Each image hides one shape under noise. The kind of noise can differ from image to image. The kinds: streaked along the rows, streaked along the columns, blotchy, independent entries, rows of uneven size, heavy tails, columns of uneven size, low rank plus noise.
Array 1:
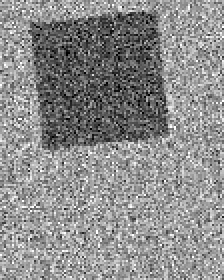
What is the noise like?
low rank plus noise
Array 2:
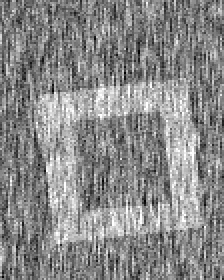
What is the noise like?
streaked along the columns
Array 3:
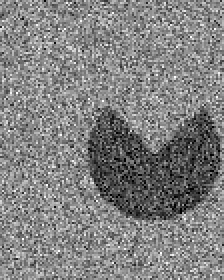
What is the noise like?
independent entries
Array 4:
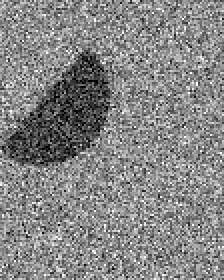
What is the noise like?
independent entries
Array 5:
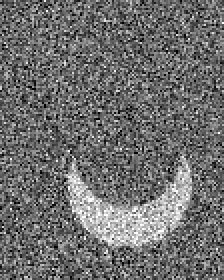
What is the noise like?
independent entries
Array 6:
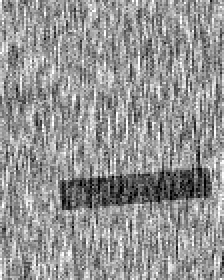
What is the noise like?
streaked along the columns
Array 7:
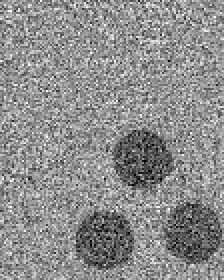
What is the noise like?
low rank plus noise
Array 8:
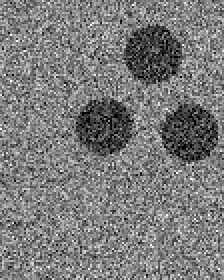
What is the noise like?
independent entries
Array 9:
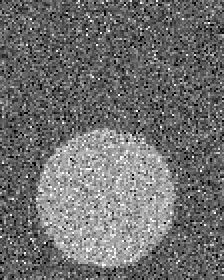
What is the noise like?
heavy tails
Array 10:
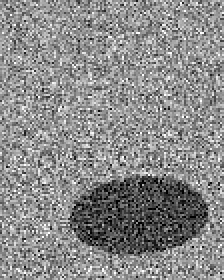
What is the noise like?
low rank plus noise
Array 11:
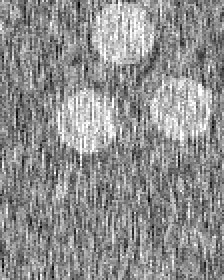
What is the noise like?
streaked along the columns
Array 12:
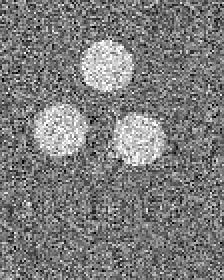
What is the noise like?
low rank plus noise
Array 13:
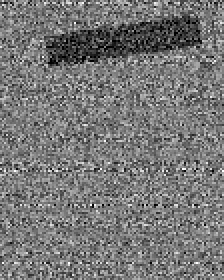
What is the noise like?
rows of uneven size
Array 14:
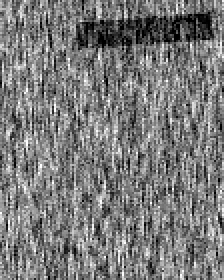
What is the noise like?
streaked along the columns
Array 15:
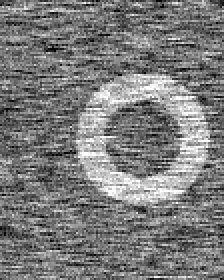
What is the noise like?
streaked along the rows
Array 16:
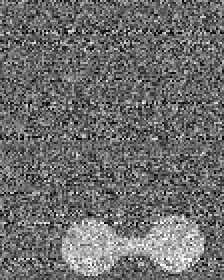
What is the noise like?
rows of uneven size
